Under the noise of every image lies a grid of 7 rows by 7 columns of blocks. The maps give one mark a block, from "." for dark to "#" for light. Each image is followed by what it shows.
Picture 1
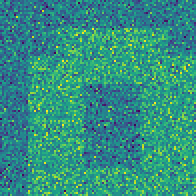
. . . . . . .
. . # # # # .
. # # # # # #
. # # . . # #
. # # . . # #
. # # . . # #
. # # # # # #
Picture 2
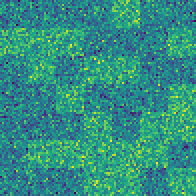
. . . . # . .
# # # . . . #
. # . # # . .
. . # . . . #
. . . # . # #
. # # # # # .
. . . # # . #
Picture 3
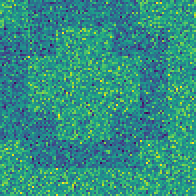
# . . . . # #
. . # # . . #
. # # # # . #
. # # # # . #
. . # # . . #
# . . . . # #
# # # # # # #
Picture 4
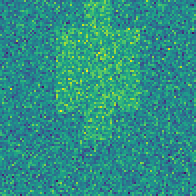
. . . # . . .
. . # # # . .
. . # # # . .
. . # # # . .
. . . # . . .
. . . . . . .
. . . . . . .
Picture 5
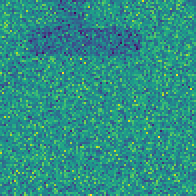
# # . # # # #
# . . . . # #
# # # # # # #
# # # # # # #
# # # # # # #
# # # # # # #
# # # # # # #
